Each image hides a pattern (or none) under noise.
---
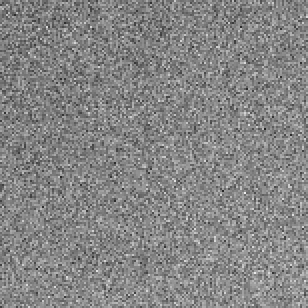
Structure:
a smooth slope
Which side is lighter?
bottom right
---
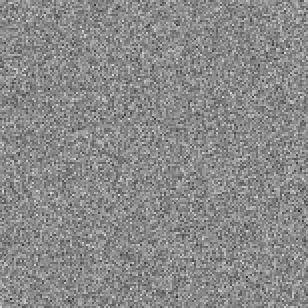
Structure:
only noise
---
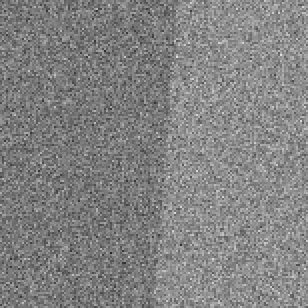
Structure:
a sharp edge
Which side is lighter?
right
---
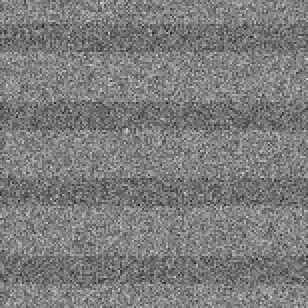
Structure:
horizontal stripes
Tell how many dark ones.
4
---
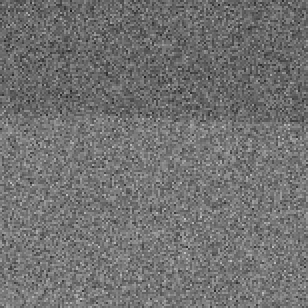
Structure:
a sharp edge
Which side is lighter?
bottom
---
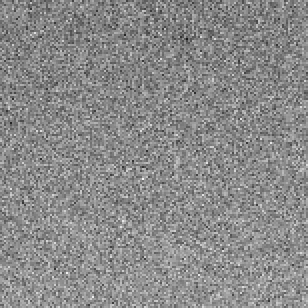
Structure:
a smooth slope
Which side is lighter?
bottom
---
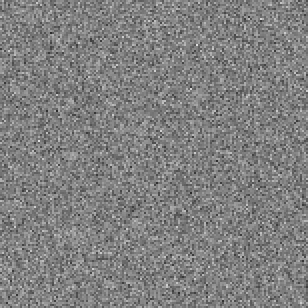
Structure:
only noise
